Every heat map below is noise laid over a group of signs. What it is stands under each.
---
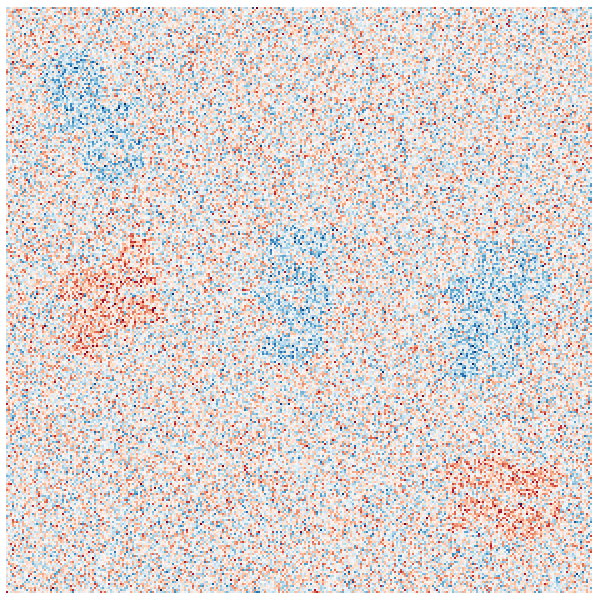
top left: blue percent sign; middle left: red not-equal sign; centre: blue section sign; middle right: blue hash sign; bottom right: red approximately sign
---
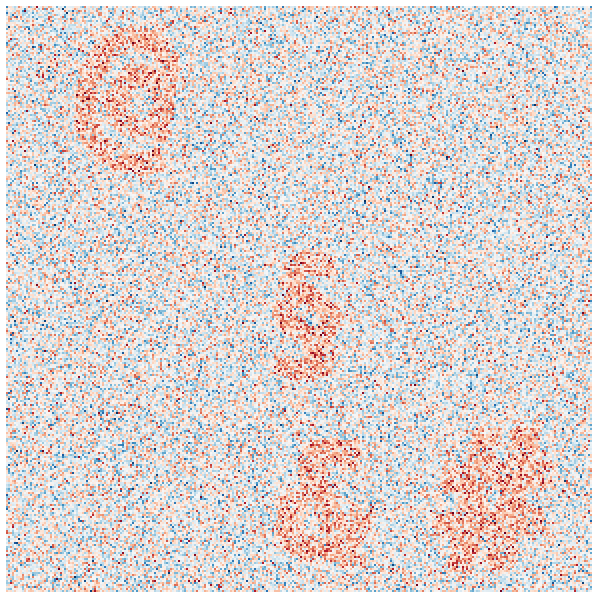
top left: red at sign; centre: red section sign; bottom middle: red ampersand; bottom right: red hash sign
